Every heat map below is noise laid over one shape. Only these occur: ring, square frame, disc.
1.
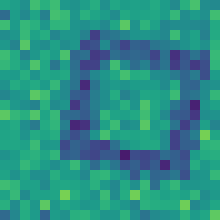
dark square frame
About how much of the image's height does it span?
two thirds
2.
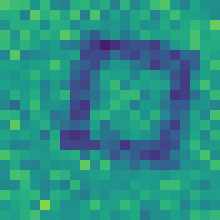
dark square frame
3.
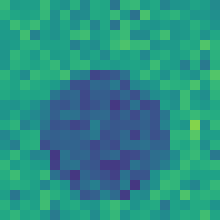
dark disc
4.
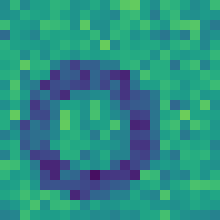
dark ring
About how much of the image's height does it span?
two thirds
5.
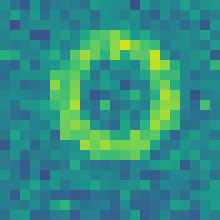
light ring
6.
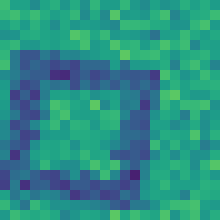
dark square frame
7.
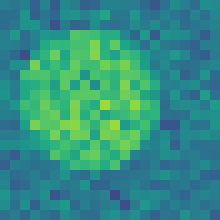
light disc
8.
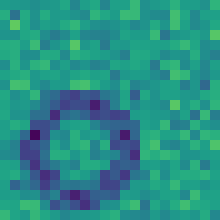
dark ring
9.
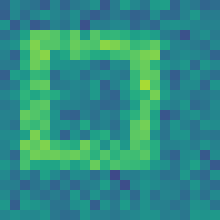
light square frame
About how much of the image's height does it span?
two thirds
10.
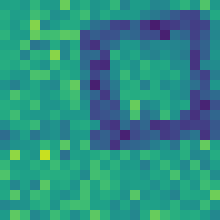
dark square frame
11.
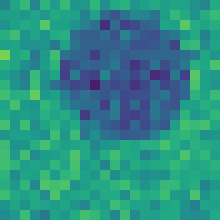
dark disc
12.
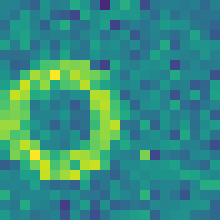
light ring
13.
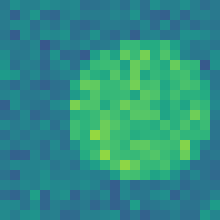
light disc
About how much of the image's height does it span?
two thirds
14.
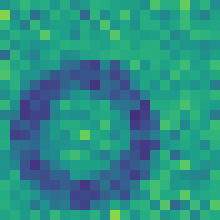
dark ring
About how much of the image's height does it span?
two thirds
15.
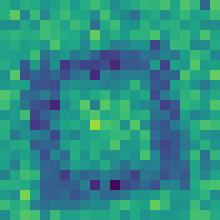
dark square frame
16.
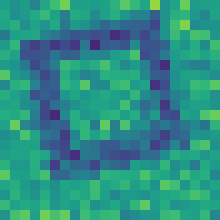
dark square frame
